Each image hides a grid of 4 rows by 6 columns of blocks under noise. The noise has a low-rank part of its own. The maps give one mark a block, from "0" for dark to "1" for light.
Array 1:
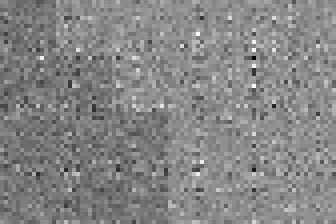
0 1 1 1 1 1
0 0 1 1 1 1
0 0 0 1 1 1
0 0 0 1 1 1
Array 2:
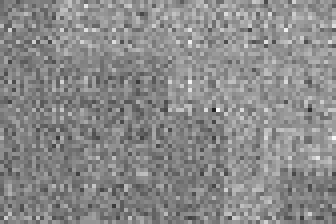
0 1 1 1 1 1
0 0 0 1 1 1
0 0 0 0 1 1
0 0 0 0 1 0
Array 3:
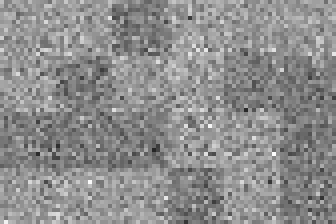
1 1 0 1 1 1
1 0 1 1 0 0
0 0 0 1 1 0
1 1 1 0 1 0
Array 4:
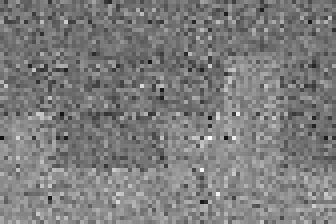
0 0 0 0 0 0
0 0 0 0 1 0
1 0 0 1 1 0
1 1 1 1 1 1
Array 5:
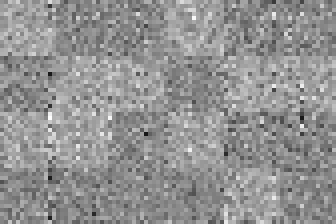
1 0 0 1 0 0
0 1 1 0 1 1
1 1 0 1 0 0
0 0 0 0 1 0
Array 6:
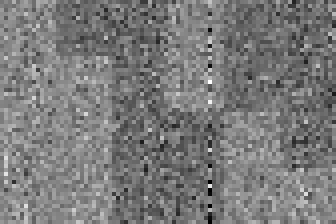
1 0 0 1 0 0
1 1 0 1 0 0
1 1 0 0 1 0
1 1 0 0 1 1
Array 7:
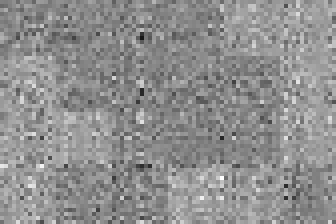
0 0 0 0 1 1
1 0 0 0 0 1
1 1 0 0 0 1
1 0 0 1 1 0
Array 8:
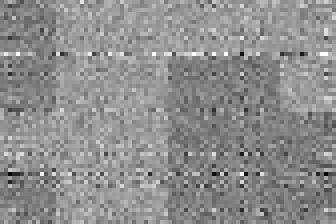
0 1 1 1 1 1
0 1 1 0 0 1
1 1 1 0 0 0
0 1 1 0 0 0
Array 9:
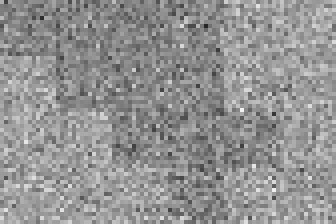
0 0 0 0 1 1
1 0 0 0 1 1
1 1 0 0 0 1
1 1 1 0 1 1
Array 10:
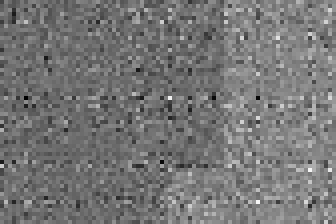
0 0 0 0 1 1
0 0 0 0 1 1
0 0 0 0 1 1
0 0 0 1 1 1
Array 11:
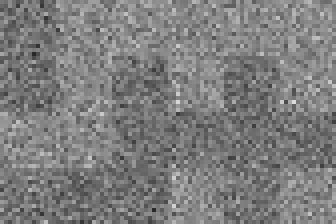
0 1 1 1 1 1
0 1 0 1 0 1
1 1 0 0 0 0
0 0 0 1 0 1
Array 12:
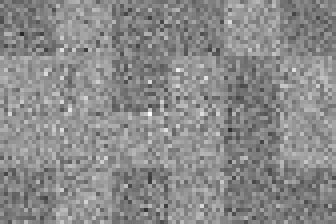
0 1 0 0 1 0
1 1 0 1 0 1
1 1 1 1 0 1
0 1 0 1 0 0
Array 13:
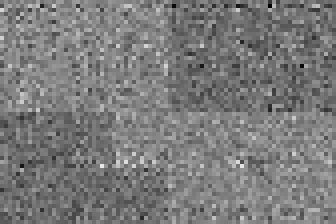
1 1 1 0 0 0
1 1 1 0 0 0
0 0 1 1 1 1
0 0 0 1 1 1
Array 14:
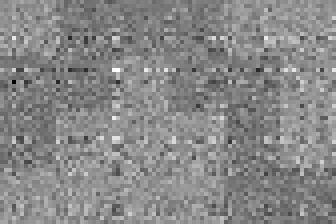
1 0 0 0 1 1
0 0 1 0 0 1
0 1 1 1 0 1
1 1 1 1 0 0
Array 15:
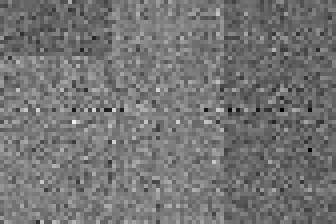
0 0 1 1 0 0
1 1 1 1 0 0
1 1 1 1 0 0
1 1 1 1 0 0
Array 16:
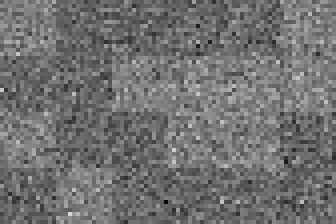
1 0 0 0 0 1
0 0 1 1 1 1
1 0 0 1 1 0
0 1 0 0 0 0
